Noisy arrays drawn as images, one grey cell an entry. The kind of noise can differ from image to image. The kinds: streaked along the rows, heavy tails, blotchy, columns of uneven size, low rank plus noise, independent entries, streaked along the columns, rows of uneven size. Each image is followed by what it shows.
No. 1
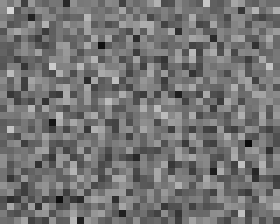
independent entries
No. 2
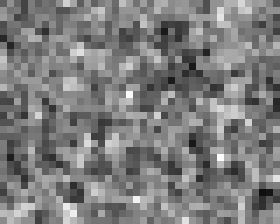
blotchy
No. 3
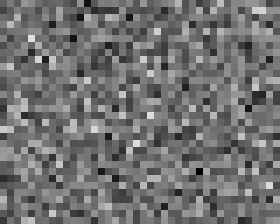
independent entries
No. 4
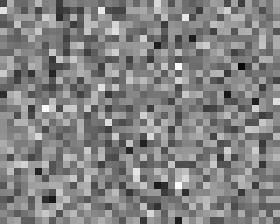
independent entries
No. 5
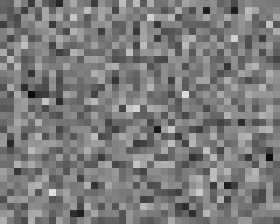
independent entries
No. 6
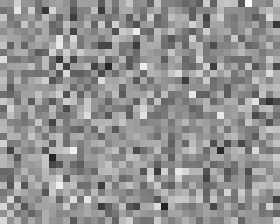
low rank plus noise
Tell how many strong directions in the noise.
five to eight
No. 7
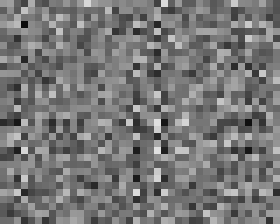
low rank plus noise
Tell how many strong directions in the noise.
one
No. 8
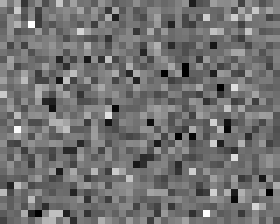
heavy tails
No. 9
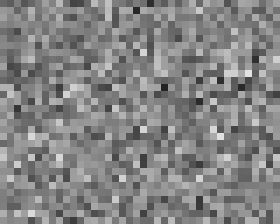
low rank plus noise
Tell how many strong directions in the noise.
five to eight
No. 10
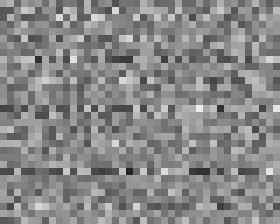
rows of uneven size
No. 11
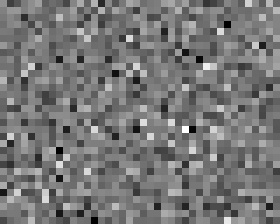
heavy tails
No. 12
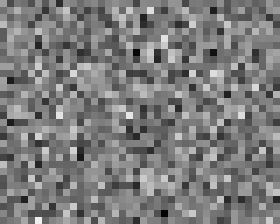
low rank plus noise
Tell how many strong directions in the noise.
five to eight
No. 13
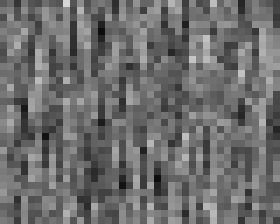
streaked along the columns
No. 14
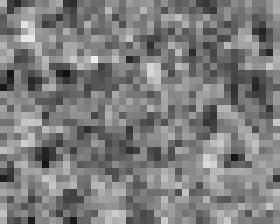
blotchy
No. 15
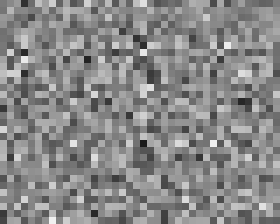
low rank plus noise
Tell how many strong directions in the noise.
two
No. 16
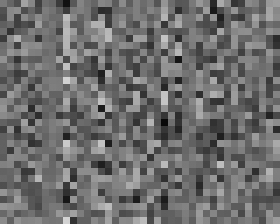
columns of uneven size
